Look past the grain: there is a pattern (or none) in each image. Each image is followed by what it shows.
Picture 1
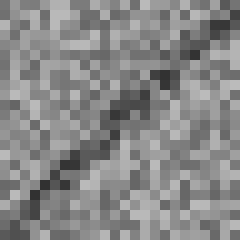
a diagonal band
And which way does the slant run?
bottom left to top right
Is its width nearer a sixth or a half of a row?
a sixth
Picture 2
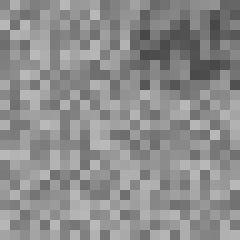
one block
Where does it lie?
top right
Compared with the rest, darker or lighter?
darker
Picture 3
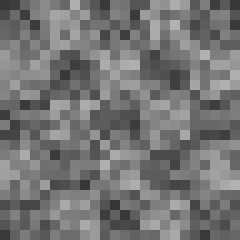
a checkerboard
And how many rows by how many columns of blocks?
5 by 5
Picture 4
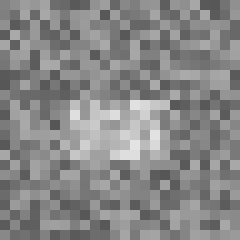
one block
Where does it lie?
centre
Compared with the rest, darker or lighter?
lighter
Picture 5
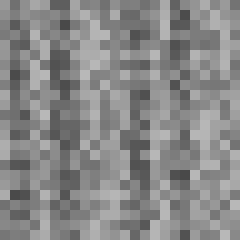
bands of columns
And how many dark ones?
4
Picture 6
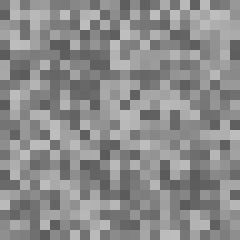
only noise
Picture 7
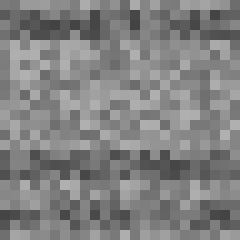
bands of rows
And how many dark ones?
3
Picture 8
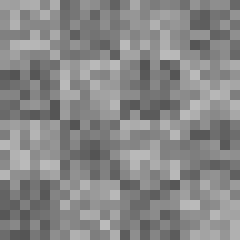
a checkerboard
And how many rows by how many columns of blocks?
4 by 4
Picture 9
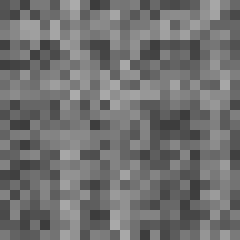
bands of rows crossing bands of columns
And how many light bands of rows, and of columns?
2 and 3
